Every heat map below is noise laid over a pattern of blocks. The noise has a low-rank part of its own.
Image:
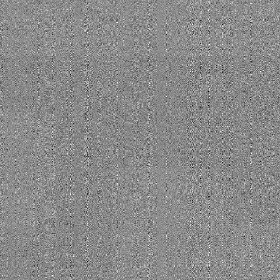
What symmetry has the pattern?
no symmetry
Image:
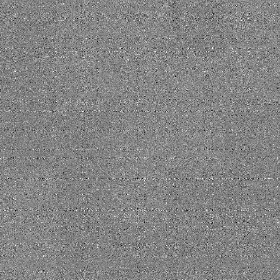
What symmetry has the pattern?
no symmetry
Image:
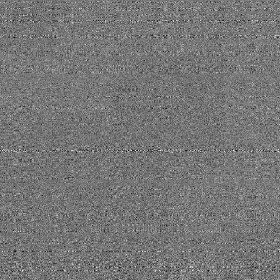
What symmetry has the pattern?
mirrored about the diagonal from the bottom left
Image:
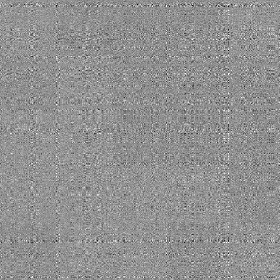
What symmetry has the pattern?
mirrored about the diagonal from the bottom left
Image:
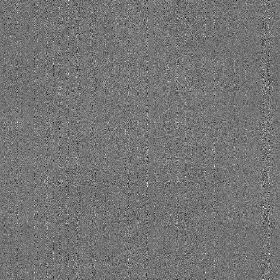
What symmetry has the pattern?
left and right mirror each other
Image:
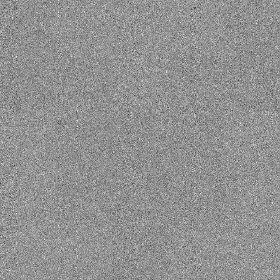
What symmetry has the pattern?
left and right mirror each other
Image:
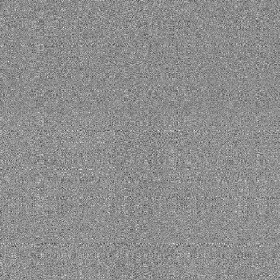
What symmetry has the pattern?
left and right mirror each other
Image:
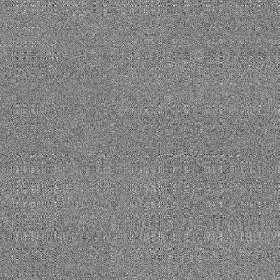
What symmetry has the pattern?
the same after a half turn
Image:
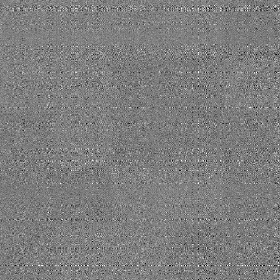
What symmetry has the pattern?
no symmetry
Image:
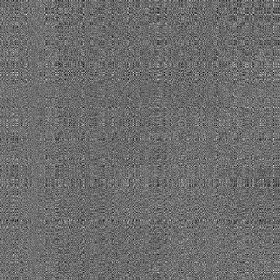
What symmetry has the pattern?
no symmetry
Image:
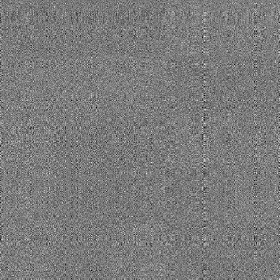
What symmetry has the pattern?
no symmetry
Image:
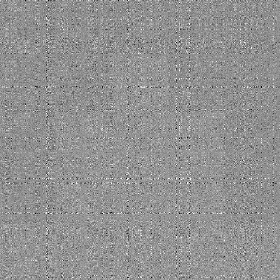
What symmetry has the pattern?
left and right mirror each other
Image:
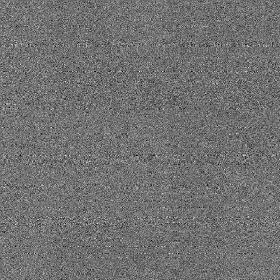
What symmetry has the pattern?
no symmetry
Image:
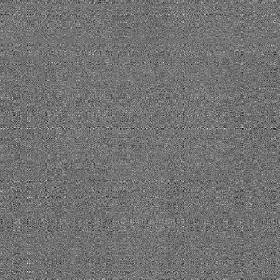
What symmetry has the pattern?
left and right mirror each other
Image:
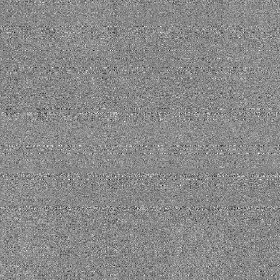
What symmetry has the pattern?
the same after a half turn
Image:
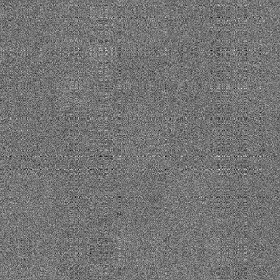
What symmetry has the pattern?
the same after a half turn
